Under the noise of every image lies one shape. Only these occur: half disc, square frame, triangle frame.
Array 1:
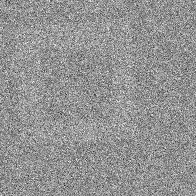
square frame
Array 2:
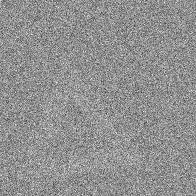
triangle frame
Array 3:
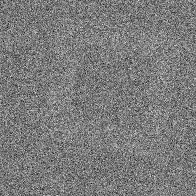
square frame
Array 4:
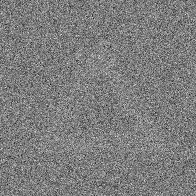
triangle frame
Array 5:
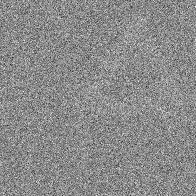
triangle frame
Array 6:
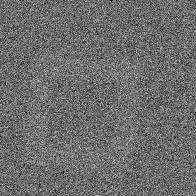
square frame
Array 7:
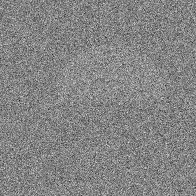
half disc
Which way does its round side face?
up
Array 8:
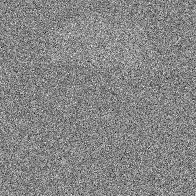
half disc
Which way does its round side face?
up
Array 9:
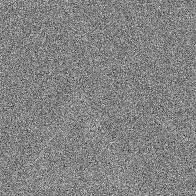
triangle frame
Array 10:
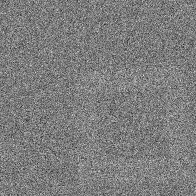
square frame
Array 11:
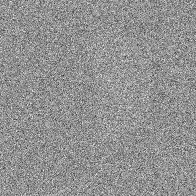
half disc
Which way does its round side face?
right
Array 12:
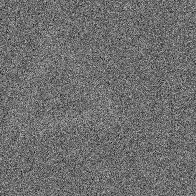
triangle frame
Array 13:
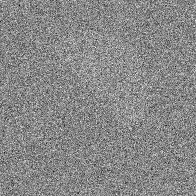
half disc
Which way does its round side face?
up and right
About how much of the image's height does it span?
half
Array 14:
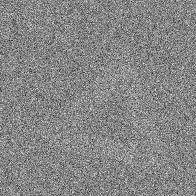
triangle frame
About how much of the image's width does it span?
two thirds
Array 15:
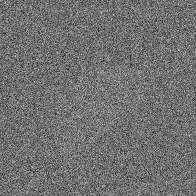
half disc
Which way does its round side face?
up and left
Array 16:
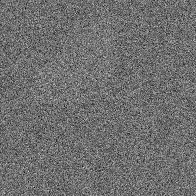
half disc
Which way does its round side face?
down and right
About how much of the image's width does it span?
half
